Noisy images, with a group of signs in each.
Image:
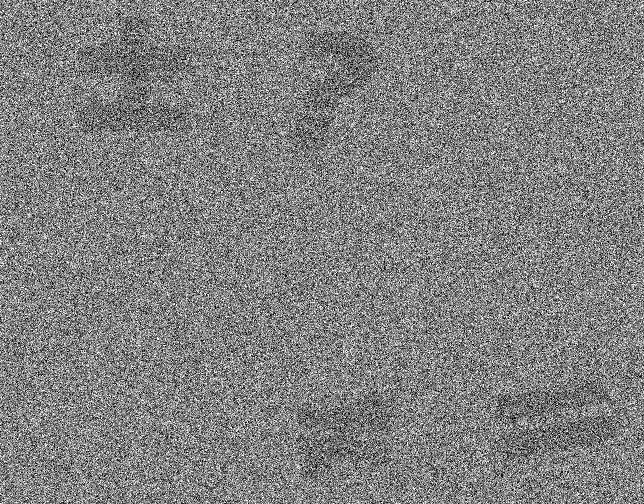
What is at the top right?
nothing
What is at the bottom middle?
not-equal sign
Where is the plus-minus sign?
top left
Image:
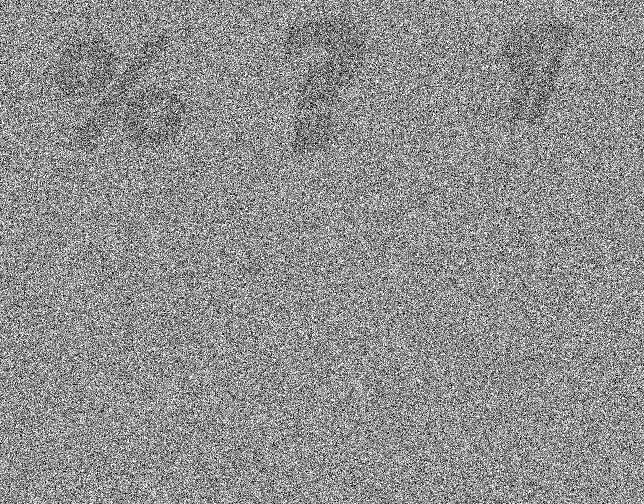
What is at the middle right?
nothing
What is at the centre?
nothing
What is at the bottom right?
nothing
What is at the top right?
pilcrow
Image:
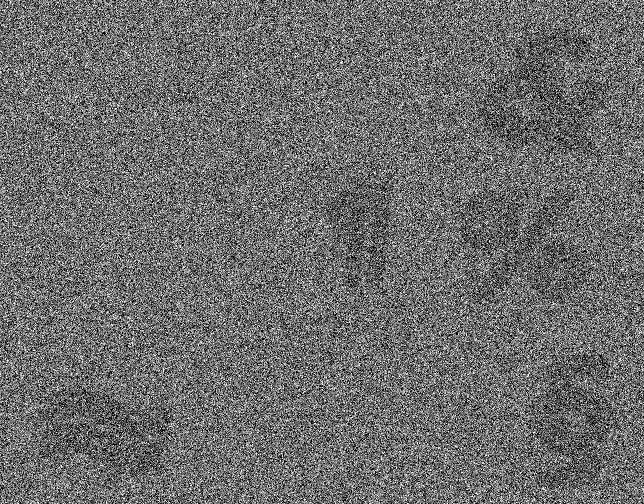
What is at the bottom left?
approximately sign
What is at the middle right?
percent sign
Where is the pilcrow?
centre
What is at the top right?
ampersand
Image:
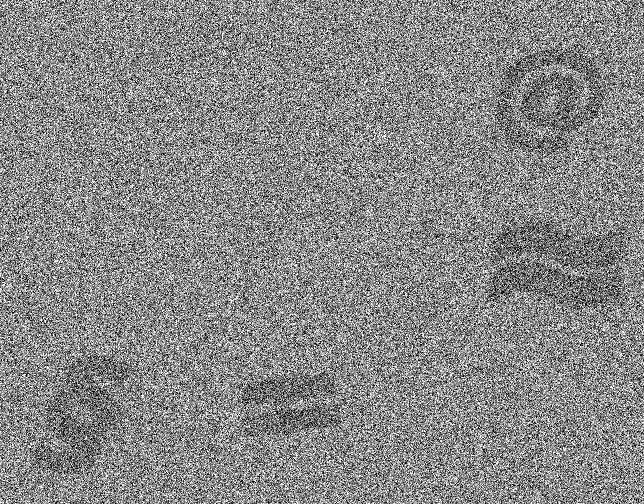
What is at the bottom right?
nothing
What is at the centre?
nothing
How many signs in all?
4
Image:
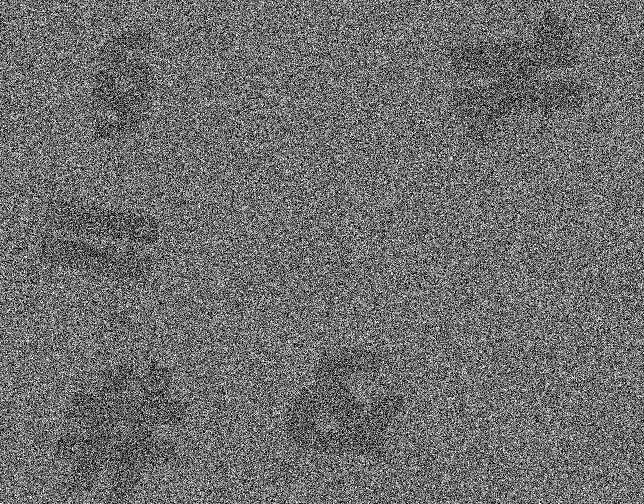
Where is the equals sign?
middle left
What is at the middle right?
nothing
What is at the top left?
section sign
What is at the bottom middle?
ampersand
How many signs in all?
5
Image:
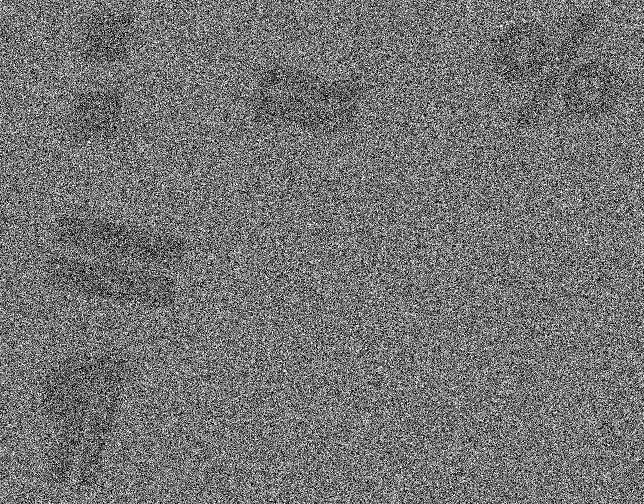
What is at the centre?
nothing
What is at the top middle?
approximately sign
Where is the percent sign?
top right
